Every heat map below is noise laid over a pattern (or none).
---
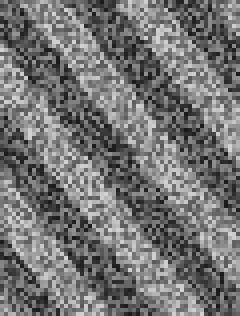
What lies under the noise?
diagonal stripes
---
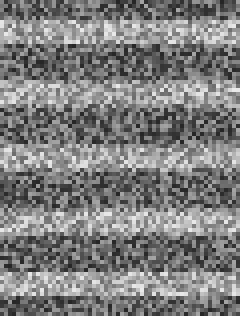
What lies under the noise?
horizontal stripes
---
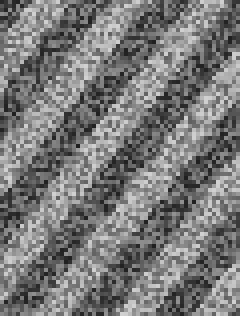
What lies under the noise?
diagonal stripes
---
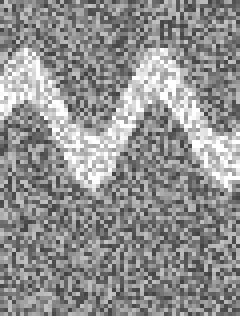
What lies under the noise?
a wavy band
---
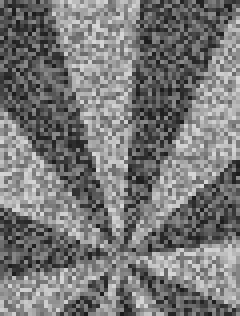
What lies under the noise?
spokes from one point
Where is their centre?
bottom middle
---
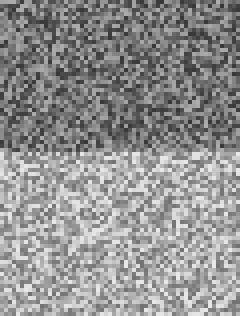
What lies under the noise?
a sharp edge
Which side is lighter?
bottom
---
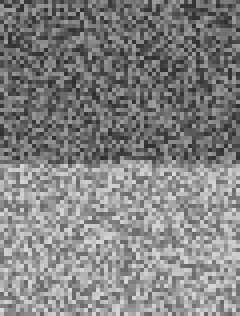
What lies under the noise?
a sharp edge
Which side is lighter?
bottom
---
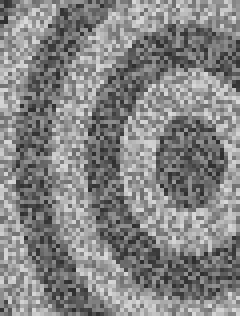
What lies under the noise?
rings round one point
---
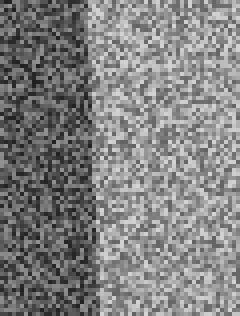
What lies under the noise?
a sharp edge
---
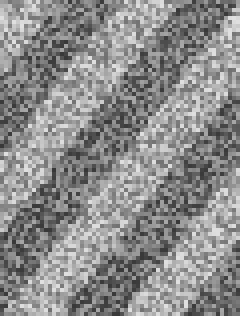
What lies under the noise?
diagonal stripes
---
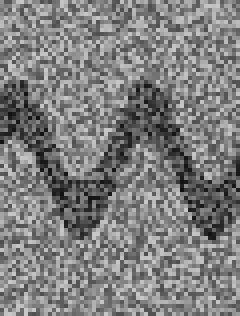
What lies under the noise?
a wavy band
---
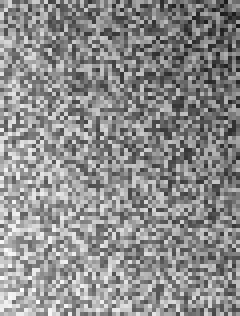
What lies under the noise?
a smooth slope
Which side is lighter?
bottom left
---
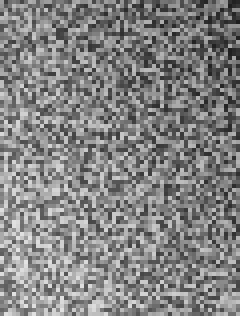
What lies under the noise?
a smooth slope
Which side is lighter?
bottom left
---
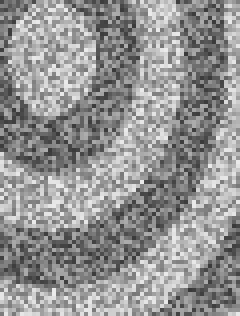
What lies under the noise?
rings round one point
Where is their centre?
top left
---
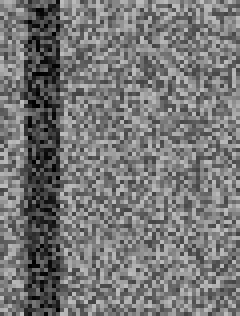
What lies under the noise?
one vertical stripe
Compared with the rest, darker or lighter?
darker
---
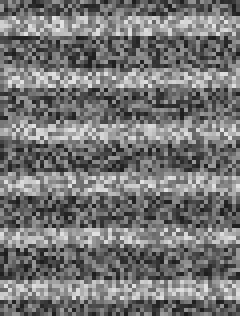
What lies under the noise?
horizontal stripes
